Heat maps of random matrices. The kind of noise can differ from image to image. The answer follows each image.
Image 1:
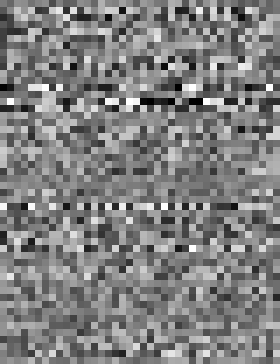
rows of uneven size
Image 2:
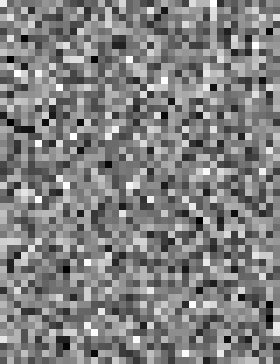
independent entries
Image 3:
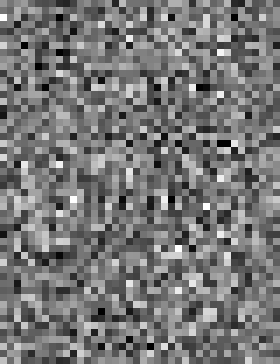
low rank plus noise
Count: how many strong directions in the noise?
three or four
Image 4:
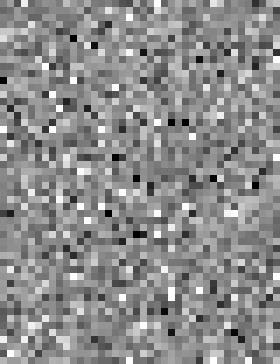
heavy tails
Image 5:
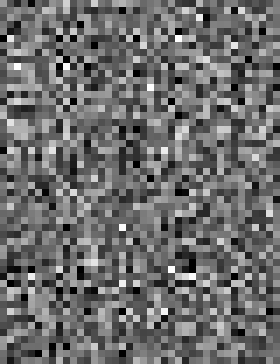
low rank plus noise
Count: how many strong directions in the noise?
one
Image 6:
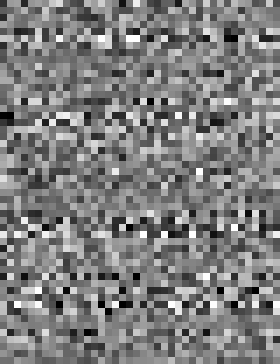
rows of uneven size
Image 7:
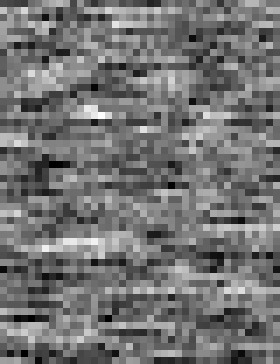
streaked along the rows
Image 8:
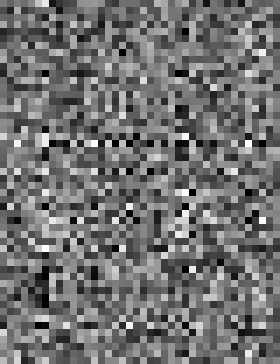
low rank plus noise
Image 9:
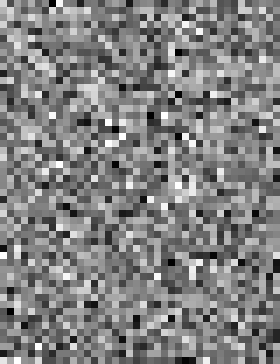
independent entries
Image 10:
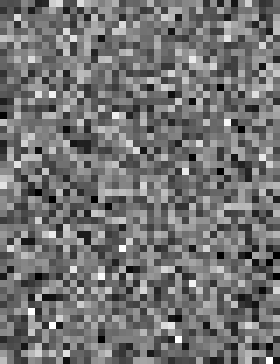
independent entries
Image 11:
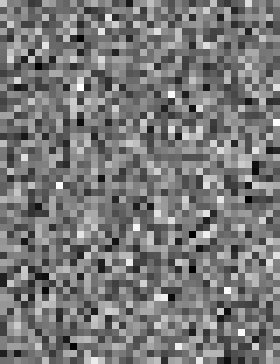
independent entries
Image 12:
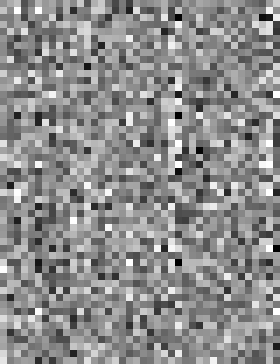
low rank plus noise
